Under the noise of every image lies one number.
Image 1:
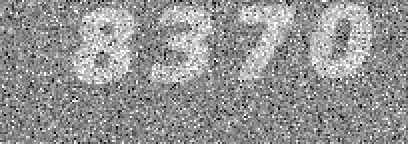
8370
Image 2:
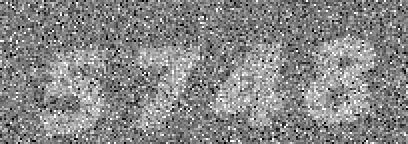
5748
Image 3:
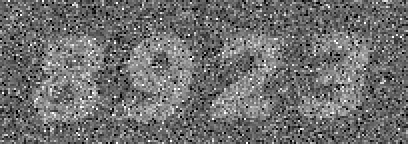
8923
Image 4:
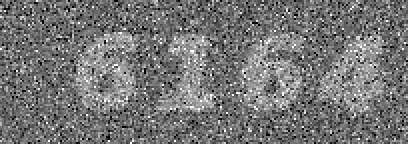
6164
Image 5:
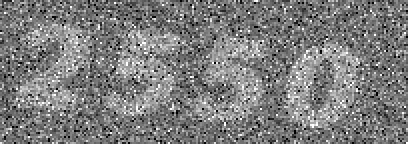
2550
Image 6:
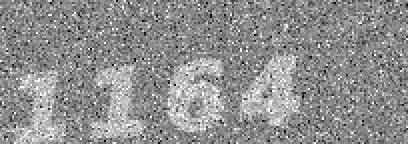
1164
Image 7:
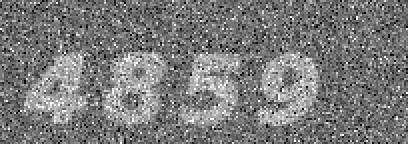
4859
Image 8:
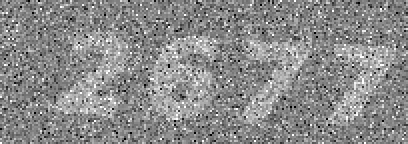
2677
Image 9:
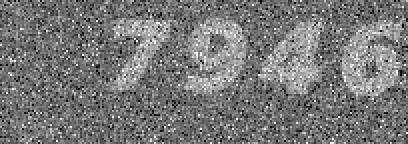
7946
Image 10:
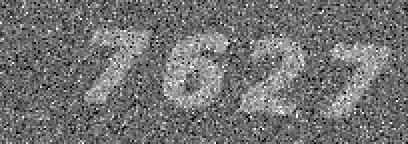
7627
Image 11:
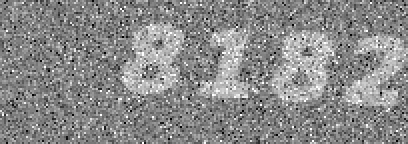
8182
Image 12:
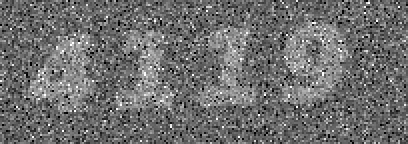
4119
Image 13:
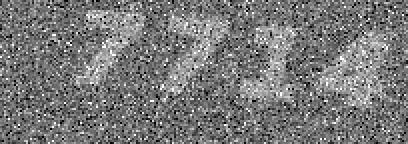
7714
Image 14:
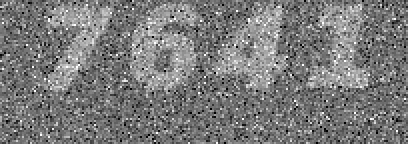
7641
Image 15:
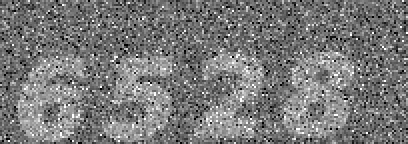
6528
